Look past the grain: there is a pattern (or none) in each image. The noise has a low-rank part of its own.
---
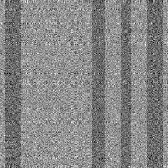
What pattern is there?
bands of columns
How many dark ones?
4
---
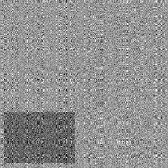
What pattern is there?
one block
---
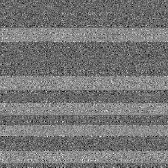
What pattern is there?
bands of rows
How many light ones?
5
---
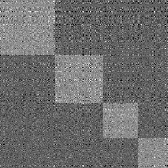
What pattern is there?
blocks along the diagonal
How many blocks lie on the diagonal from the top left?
4
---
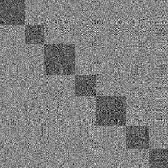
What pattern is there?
blocks along the diagonal
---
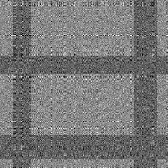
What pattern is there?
bands of rows crossing bands of columns
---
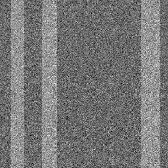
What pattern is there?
bands of columns
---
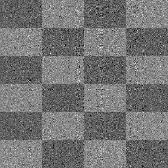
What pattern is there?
a checkerboard
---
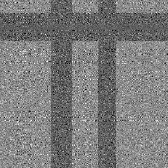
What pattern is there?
bands of rows crossing bands of columns
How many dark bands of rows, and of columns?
1 and 2
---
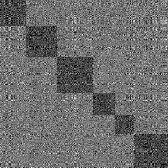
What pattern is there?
blocks along the diagonal
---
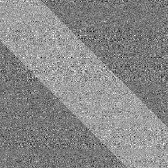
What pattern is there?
a diagonal band
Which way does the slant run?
top left to bottom right
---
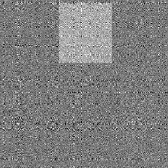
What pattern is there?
one block
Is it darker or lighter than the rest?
lighter
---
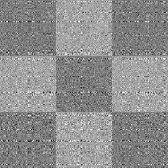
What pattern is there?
a checkerboard
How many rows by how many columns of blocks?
3 by 3
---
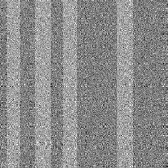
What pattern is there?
bands of columns
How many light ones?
4
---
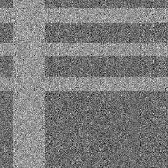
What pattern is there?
bands of rows crossing bands of columns
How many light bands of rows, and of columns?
3 and 1
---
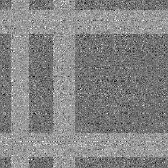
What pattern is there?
bands of rows crossing bands of columns
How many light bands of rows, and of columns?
2 and 2
